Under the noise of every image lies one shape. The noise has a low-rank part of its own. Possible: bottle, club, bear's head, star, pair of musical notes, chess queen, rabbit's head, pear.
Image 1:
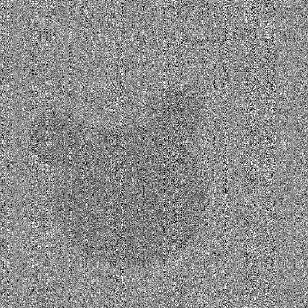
bear's head
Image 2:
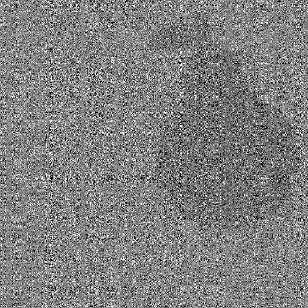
pear
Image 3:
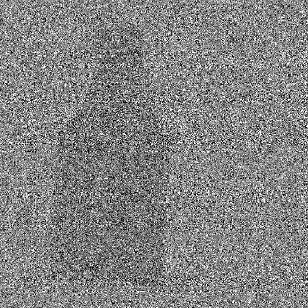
bottle
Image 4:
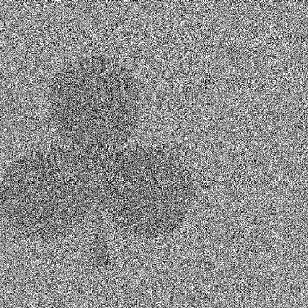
club
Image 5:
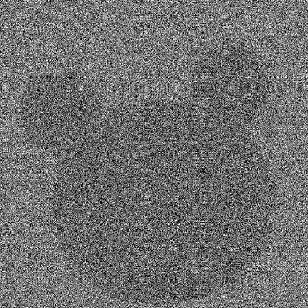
bear's head
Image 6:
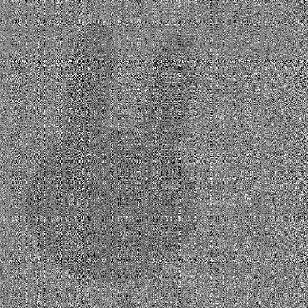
rabbit's head
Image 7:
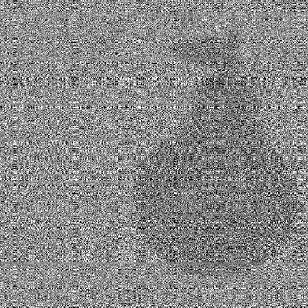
pear
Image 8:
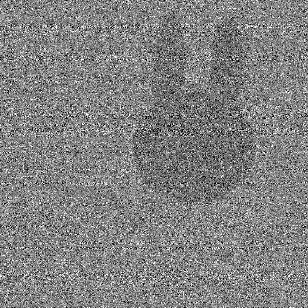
rabbit's head
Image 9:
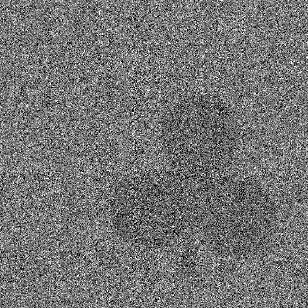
club
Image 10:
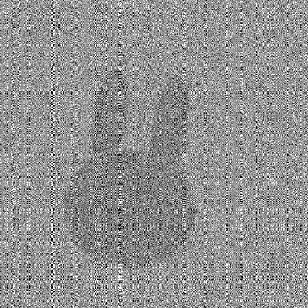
rabbit's head
